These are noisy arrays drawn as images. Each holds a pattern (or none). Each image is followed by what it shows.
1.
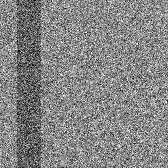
one band of columns
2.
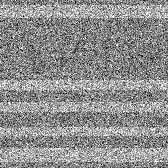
bands of rows
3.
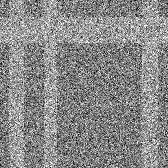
bands of rows crossing bands of columns
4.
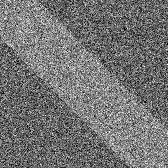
a diagonal band
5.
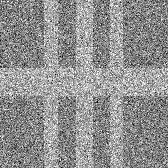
bands of rows crossing bands of columns
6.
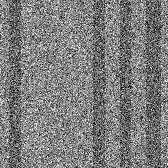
bands of columns
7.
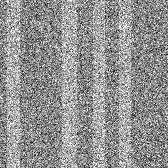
bands of columns
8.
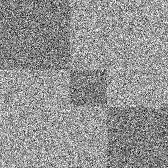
blocks along the diagonal
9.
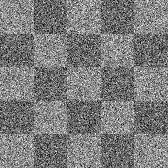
a checkerboard
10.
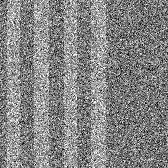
bands of columns
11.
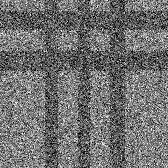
bands of rows crossing bands of columns
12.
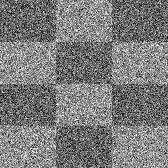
a checkerboard
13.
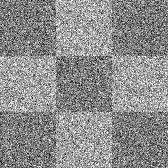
a checkerboard
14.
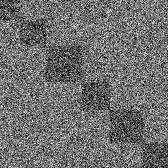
blocks along the diagonal
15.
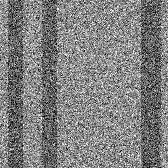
bands of columns
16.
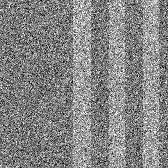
bands of columns
